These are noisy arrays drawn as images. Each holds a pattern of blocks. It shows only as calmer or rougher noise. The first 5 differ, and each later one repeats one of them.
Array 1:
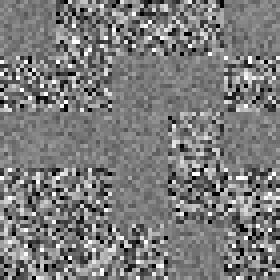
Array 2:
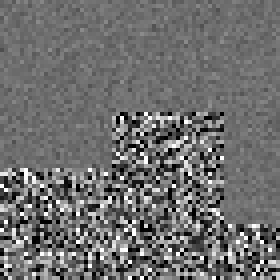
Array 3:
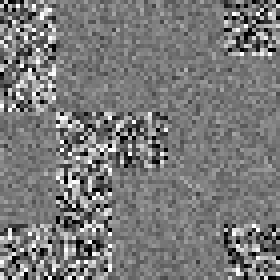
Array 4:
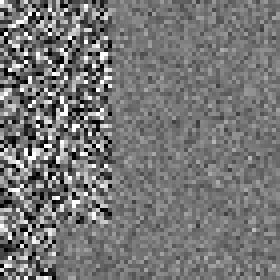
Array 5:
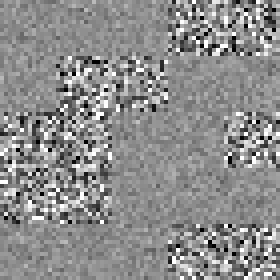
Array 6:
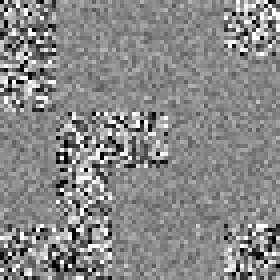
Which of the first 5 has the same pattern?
3
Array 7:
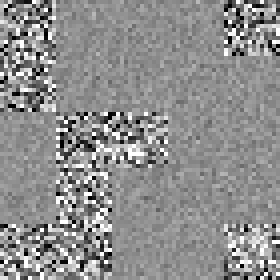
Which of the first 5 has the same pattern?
3
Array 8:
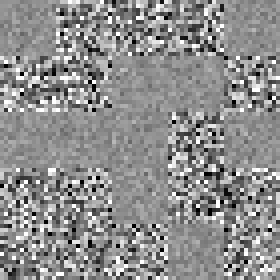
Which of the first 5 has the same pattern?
1
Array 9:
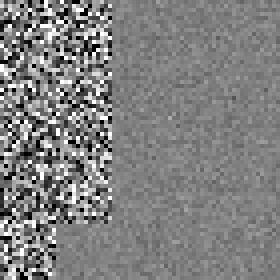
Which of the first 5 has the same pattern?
4
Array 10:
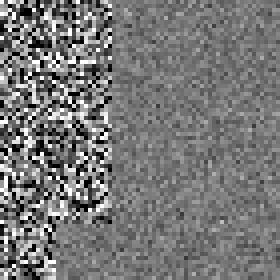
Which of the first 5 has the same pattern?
4
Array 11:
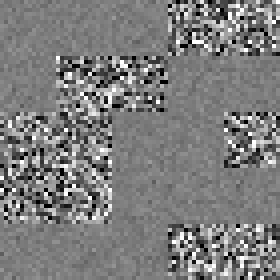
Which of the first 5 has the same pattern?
5
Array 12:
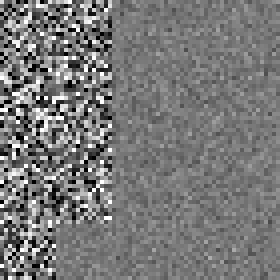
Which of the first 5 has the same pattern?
4
